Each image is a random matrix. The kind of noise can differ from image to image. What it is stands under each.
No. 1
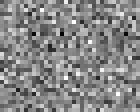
independent entries
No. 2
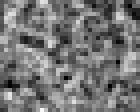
blotchy
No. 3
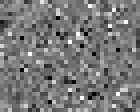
heavy tails
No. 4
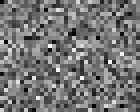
independent entries
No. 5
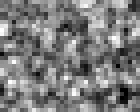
blotchy
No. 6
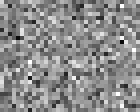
independent entries
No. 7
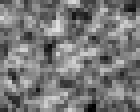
blotchy
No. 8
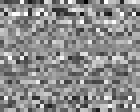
rows of uneven size
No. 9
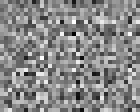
low rank plus noise
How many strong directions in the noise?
three or four
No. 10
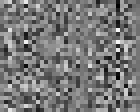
columns of uneven size
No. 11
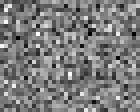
low rank plus noise
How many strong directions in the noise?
five to eight
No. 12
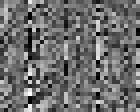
columns of uneven size
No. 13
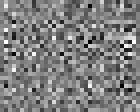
low rank plus noise
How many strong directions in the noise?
two
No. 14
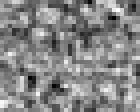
blotchy
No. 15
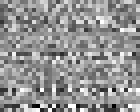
rows of uneven size
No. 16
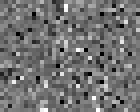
heavy tails
